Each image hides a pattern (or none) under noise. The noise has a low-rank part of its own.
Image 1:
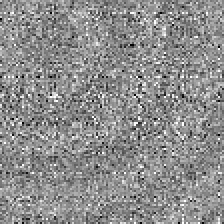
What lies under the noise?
rings round one point
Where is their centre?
top left
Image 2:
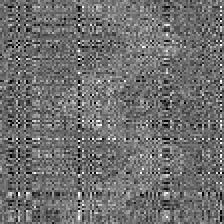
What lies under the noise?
a wavy band
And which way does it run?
top to bottom
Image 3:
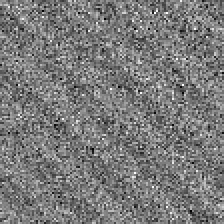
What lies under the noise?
diagonal stripes
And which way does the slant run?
top left to bottom right
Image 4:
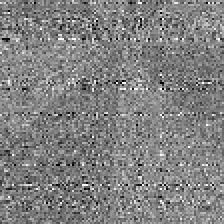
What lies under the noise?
spokes from one point
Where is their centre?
top middle
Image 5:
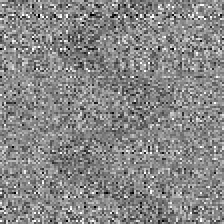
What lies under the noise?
a wavy band
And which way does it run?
top to bottom
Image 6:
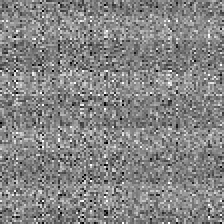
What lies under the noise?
horizontal stripes
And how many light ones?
4
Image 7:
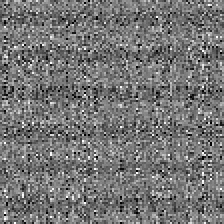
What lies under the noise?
horizontal stripes
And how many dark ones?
6
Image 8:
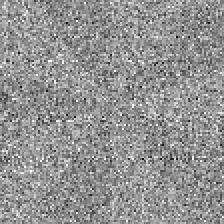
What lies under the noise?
spokes from one point
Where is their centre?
centre
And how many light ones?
5
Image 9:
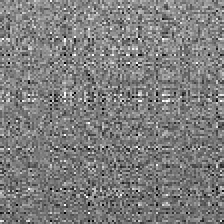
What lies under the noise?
a smooth slope
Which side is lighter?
top
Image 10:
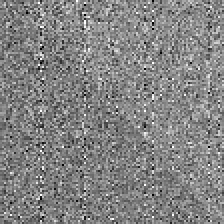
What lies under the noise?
a sharp edge
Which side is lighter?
top right
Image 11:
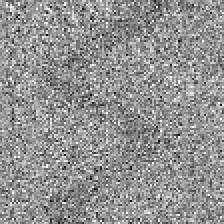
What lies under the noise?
a wavy band
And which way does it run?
top to bottom
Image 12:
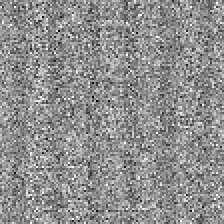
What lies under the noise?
vertical stripes
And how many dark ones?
6
